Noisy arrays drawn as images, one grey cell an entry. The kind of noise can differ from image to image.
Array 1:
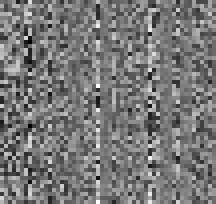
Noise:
columns of uneven size
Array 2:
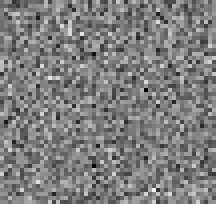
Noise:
independent entries
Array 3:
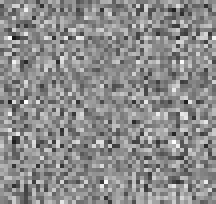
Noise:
low rank plus noise
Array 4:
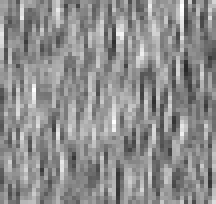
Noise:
streaked along the columns
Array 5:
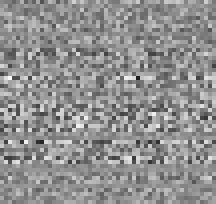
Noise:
rows of uneven size
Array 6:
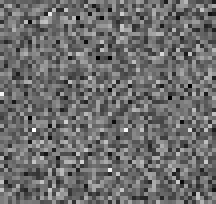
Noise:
low rank plus noise
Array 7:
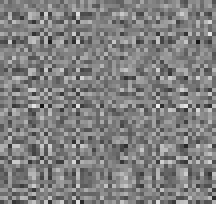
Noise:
low rank plus noise
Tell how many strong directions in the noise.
one
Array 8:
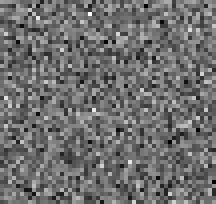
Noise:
independent entries
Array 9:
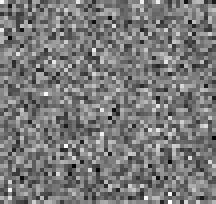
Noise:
independent entries
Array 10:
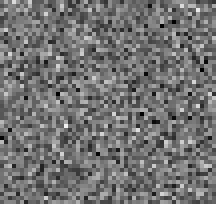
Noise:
independent entries
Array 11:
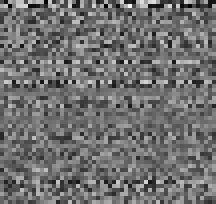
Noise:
rows of uneven size
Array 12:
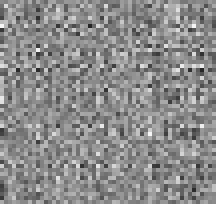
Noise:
low rank plus noise
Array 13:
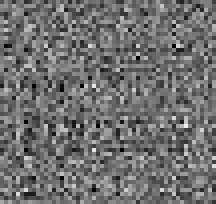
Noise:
low rank plus noise
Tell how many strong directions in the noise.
five to eight
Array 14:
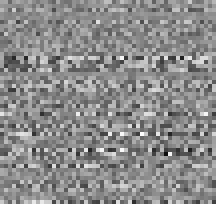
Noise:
rows of uneven size
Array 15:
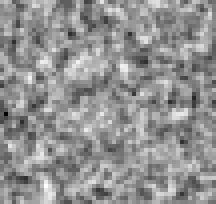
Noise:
blotchy
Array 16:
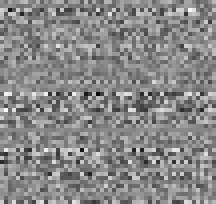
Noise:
rows of uneven size
